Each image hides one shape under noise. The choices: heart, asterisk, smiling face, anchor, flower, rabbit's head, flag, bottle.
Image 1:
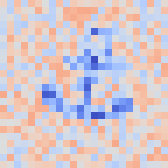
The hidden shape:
anchor
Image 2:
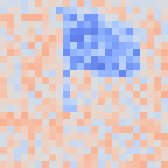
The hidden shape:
flag
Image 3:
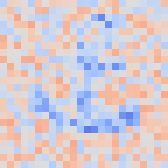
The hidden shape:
anchor
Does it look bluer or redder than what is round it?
bluer
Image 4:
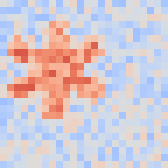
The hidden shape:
asterisk
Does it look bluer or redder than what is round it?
redder
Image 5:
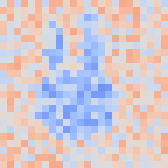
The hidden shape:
rabbit's head
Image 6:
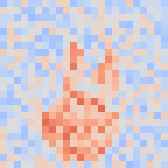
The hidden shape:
rabbit's head
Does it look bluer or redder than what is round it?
redder
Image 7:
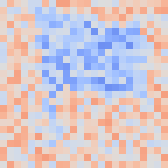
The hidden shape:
flag
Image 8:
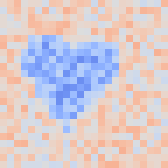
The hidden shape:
heart
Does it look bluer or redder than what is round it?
bluer
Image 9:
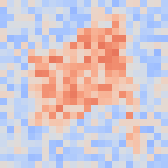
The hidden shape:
flag
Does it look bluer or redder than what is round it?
redder
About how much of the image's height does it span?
nearly all
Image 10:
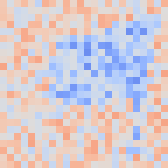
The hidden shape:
flag
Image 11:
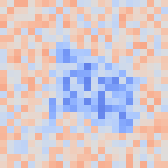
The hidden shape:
flag
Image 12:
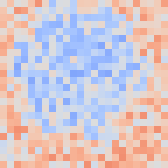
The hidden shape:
flower
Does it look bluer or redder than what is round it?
bluer
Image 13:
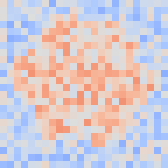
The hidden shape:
flower
